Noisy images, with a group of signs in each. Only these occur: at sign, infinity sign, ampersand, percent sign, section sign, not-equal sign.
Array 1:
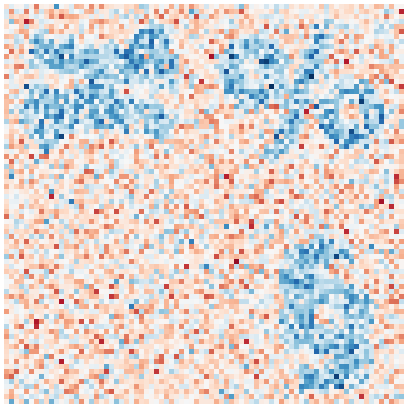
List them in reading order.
top left: not-equal sign; top right: percent sign; bottom right: section sign
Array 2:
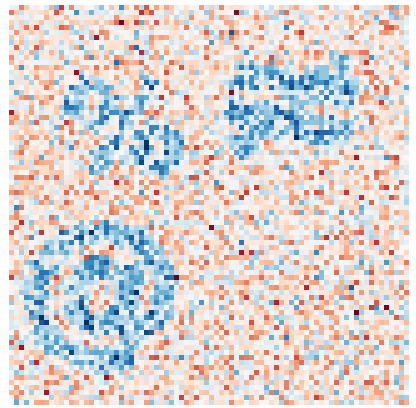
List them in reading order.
top left: percent sign; top right: not-equal sign; bottom left: at sign
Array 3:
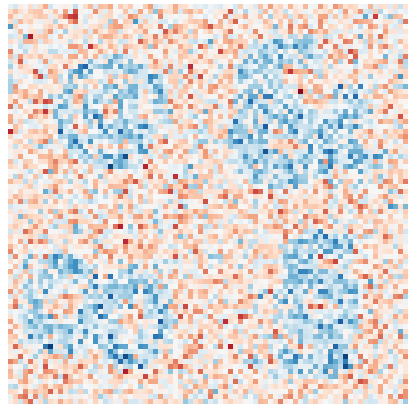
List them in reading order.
top left: at sign; top right: ampersand; bottom left: infinity sign; bottom right: section sign
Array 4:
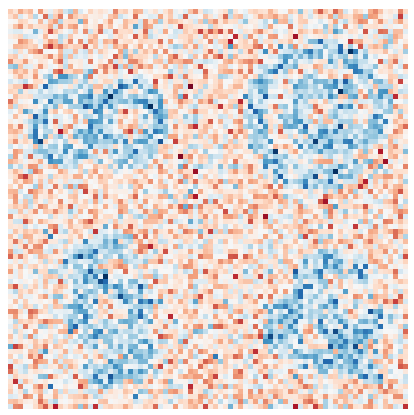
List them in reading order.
top left: infinity sign; top right: at sign; bottom left: section sign; bottom right: ampersand
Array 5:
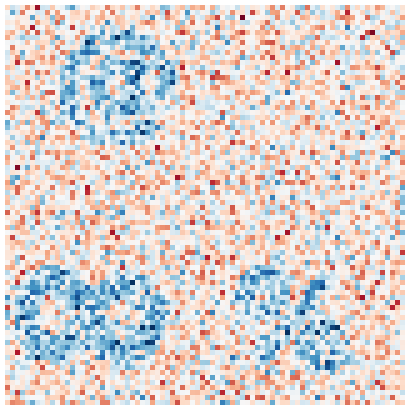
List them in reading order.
top left: at sign; bottom left: infinity sign; bottom right: percent sign
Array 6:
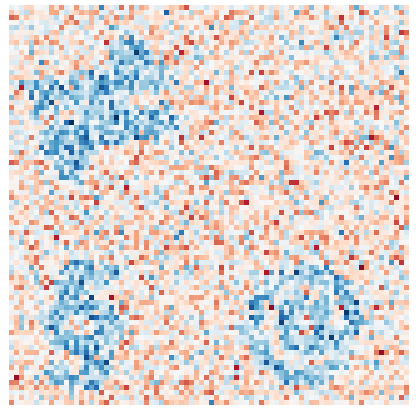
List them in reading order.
top left: not-equal sign; bottom left: section sign; bottom right: at sign
